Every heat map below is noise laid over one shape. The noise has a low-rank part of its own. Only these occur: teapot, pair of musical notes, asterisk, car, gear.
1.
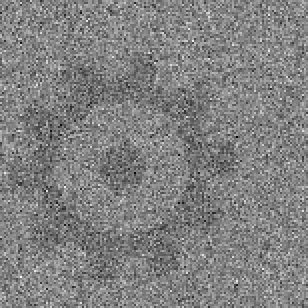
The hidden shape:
gear
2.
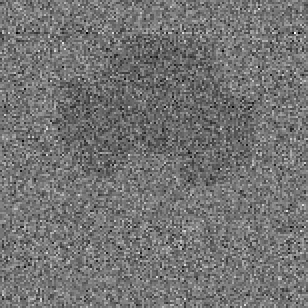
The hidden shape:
car
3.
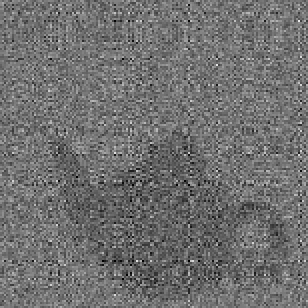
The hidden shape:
teapot
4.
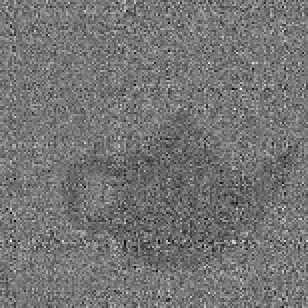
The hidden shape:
teapot
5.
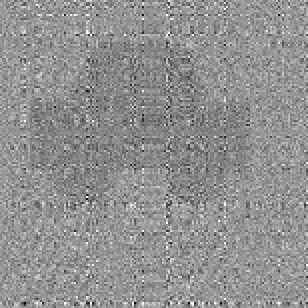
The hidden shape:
car
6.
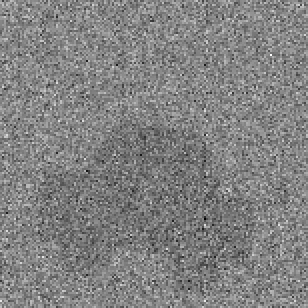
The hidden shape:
car
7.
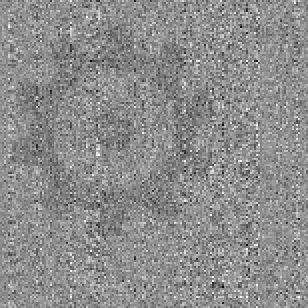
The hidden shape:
gear
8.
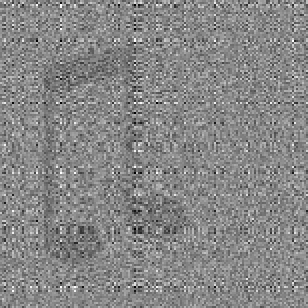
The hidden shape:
pair of musical notes
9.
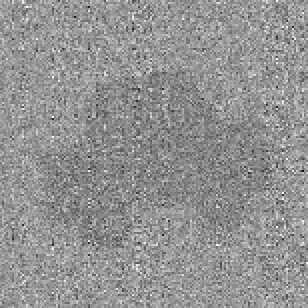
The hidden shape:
car
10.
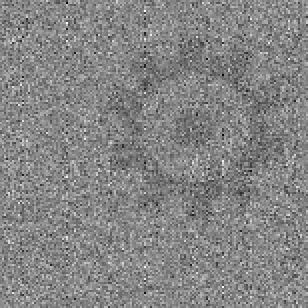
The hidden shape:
gear
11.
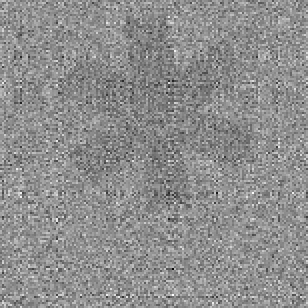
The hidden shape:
asterisk
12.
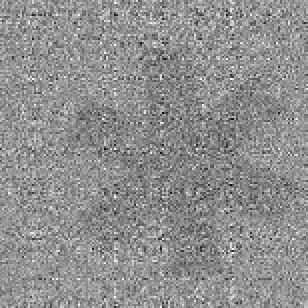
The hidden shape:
asterisk
